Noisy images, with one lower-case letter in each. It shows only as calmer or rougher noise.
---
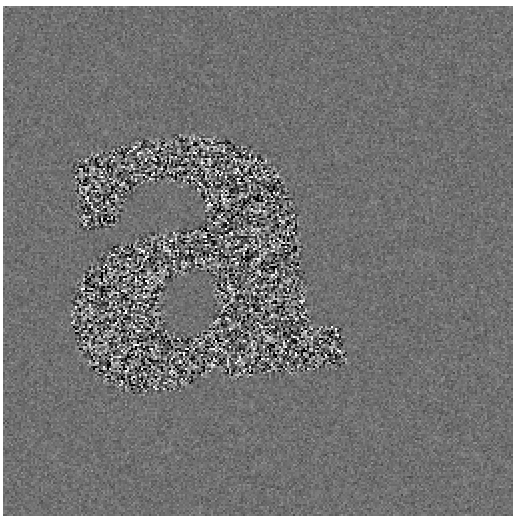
a
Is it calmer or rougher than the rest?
rougher
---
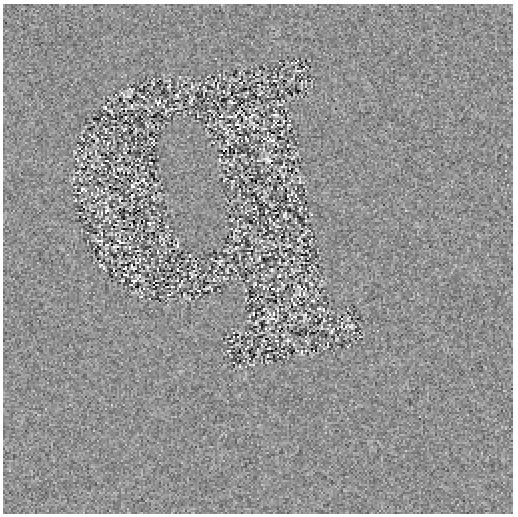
q
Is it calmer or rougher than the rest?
rougher
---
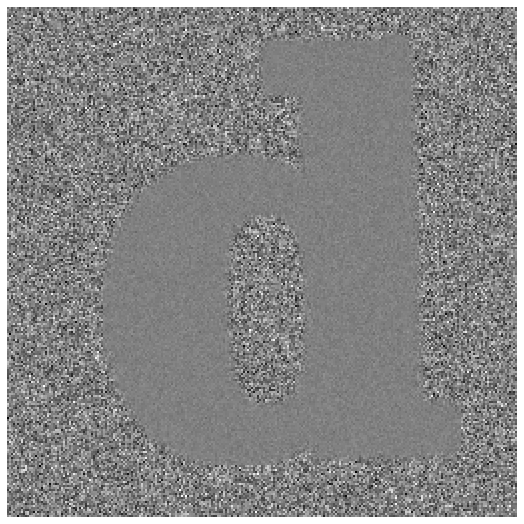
d
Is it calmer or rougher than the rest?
calmer
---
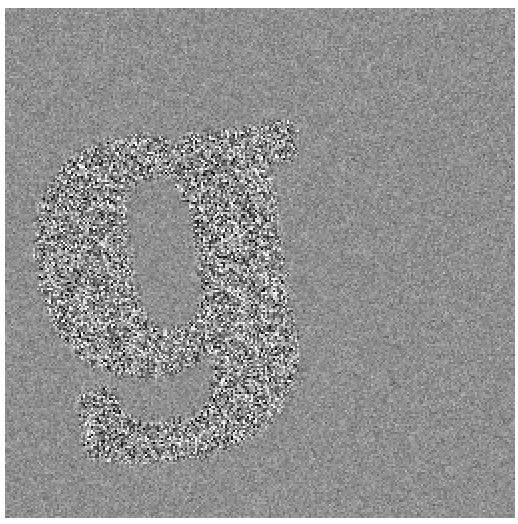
g
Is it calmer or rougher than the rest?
rougher
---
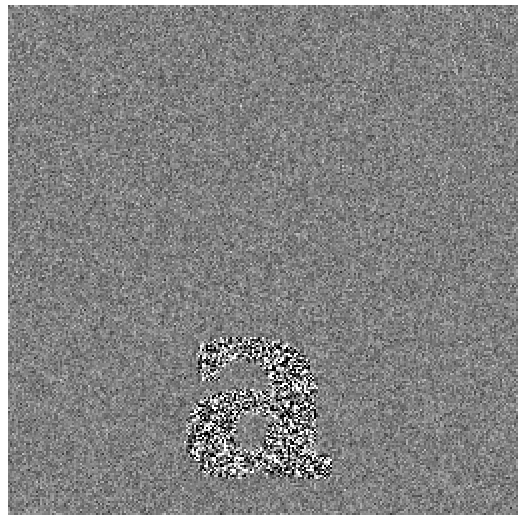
a
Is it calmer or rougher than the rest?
rougher
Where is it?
bottom middle
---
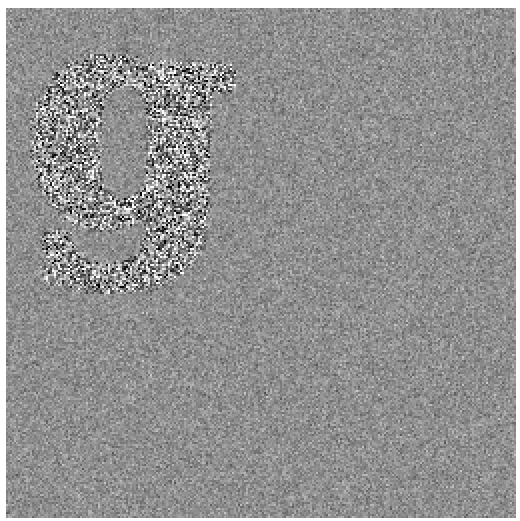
g
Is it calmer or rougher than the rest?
rougher
